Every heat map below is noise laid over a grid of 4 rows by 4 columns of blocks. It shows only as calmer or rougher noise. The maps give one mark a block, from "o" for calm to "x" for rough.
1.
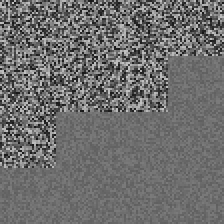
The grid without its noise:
x x x x
x x x o
x o o o
o o o o
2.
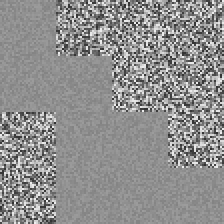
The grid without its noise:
o x x x
o o x x
x o o x
x o o o
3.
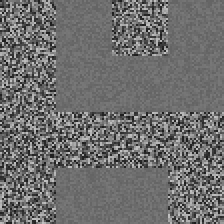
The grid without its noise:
x o x o
x o o o
x x x x
x o o x
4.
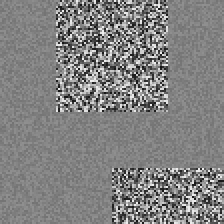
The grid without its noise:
o x x o
o x x o
o o o o
o o x x
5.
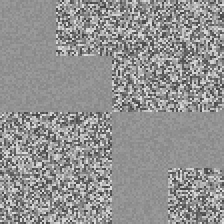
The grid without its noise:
o x x x
o o x x
x x o o
x x o x
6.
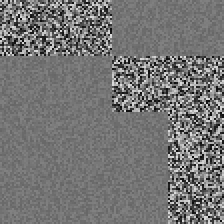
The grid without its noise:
x x o o
o o x x
o o o x
o o o x
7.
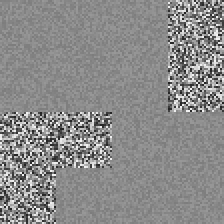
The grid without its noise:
o o o x
o o o x
x x o o
x o o o
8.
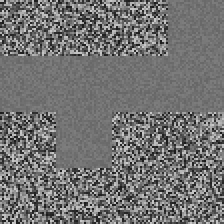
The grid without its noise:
x x x o
o o o o
x o x x
x x x x
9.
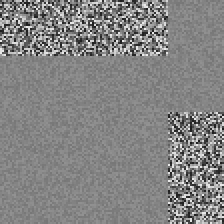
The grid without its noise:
x x x o
o o o o
o o o x
o o o x
